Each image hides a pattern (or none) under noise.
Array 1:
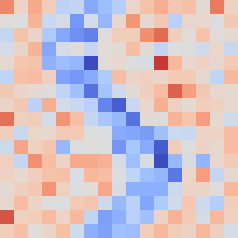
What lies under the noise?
a wavy band
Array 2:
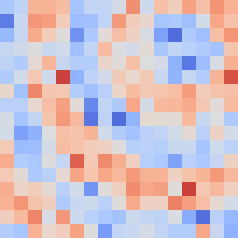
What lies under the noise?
rings round one point
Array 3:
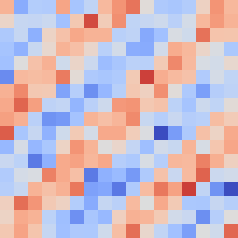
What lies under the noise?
diagonal stripes
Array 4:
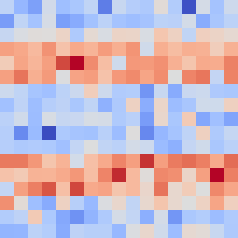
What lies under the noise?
horizontal stripes
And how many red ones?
2
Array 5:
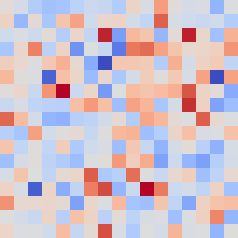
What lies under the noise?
only noise
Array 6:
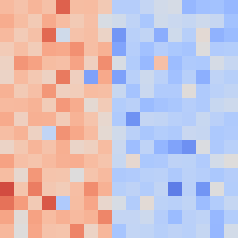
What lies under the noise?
a sharp edge
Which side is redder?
left
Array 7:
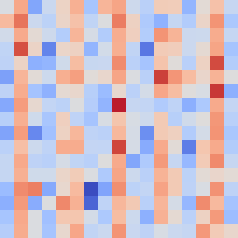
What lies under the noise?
vertical stripes
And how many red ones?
5
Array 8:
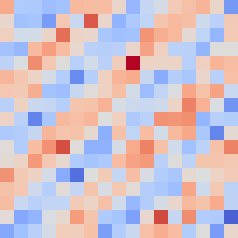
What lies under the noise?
diagonal stripes
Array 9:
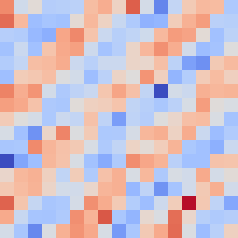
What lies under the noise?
diagonal stripes
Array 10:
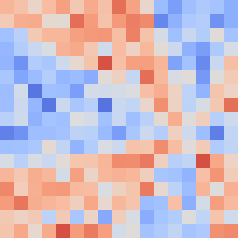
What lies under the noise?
spokes from one point
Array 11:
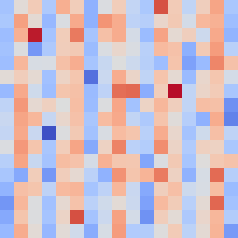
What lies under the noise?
vertical stripes
